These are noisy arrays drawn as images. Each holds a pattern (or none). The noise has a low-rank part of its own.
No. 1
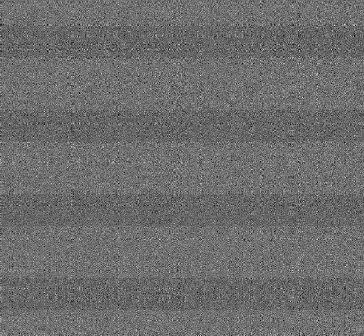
horizontal stripes
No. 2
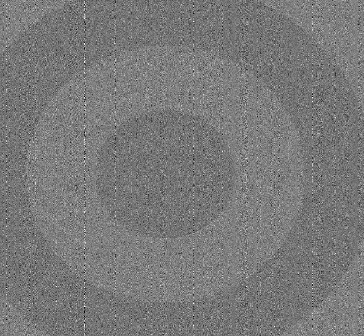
rings round one point
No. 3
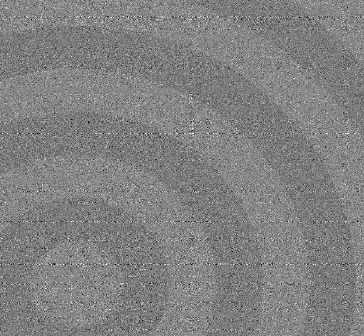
rings round one point
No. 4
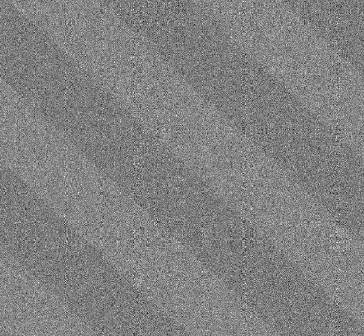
diagonal stripes
